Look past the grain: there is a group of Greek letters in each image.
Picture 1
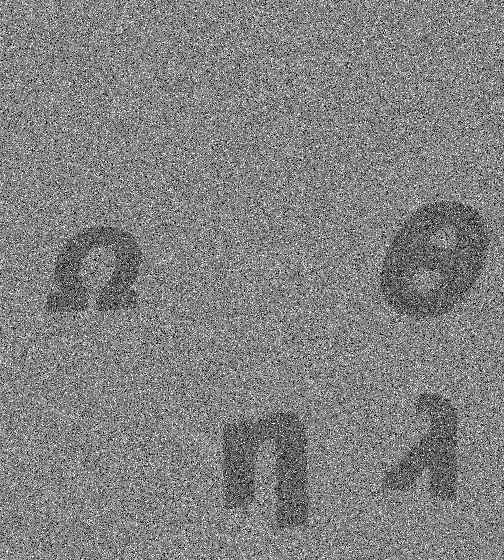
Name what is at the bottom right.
lambda
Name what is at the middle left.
omega
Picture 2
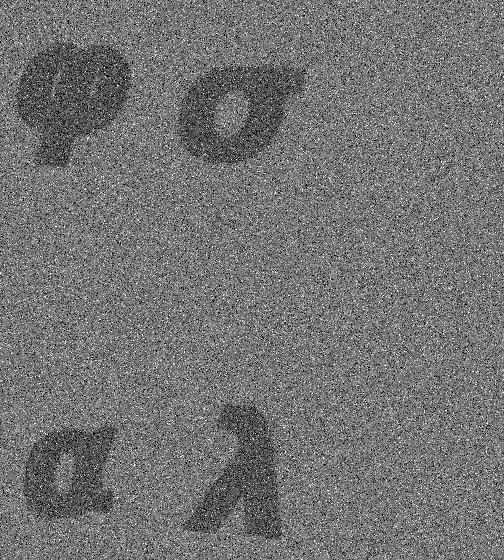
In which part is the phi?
top left
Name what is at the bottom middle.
lambda
